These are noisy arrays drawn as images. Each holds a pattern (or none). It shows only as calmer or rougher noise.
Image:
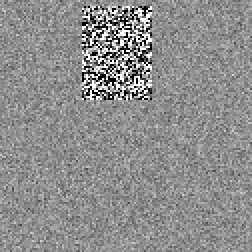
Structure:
one block
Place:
top middle
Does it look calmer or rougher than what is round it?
rougher
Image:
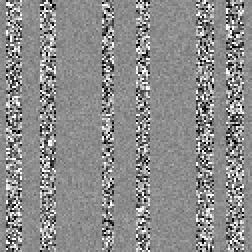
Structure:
bands of columns
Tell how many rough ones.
6
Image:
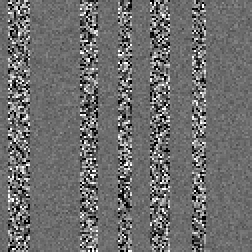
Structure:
bands of columns
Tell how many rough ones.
5
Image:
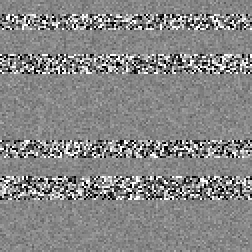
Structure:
bands of rows
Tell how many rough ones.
4
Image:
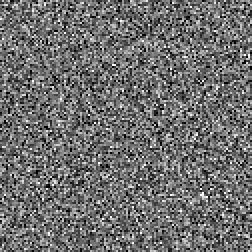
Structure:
only noise
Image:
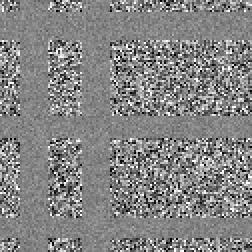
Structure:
bands of rows crossing bands of columns
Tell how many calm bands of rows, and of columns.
3 and 2
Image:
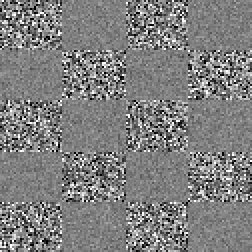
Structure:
a checkerboard
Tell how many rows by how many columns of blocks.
5 by 4
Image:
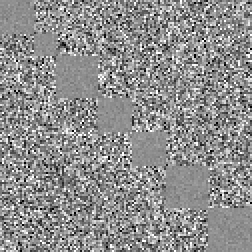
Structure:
blocks along the diagonal
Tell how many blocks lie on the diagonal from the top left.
7
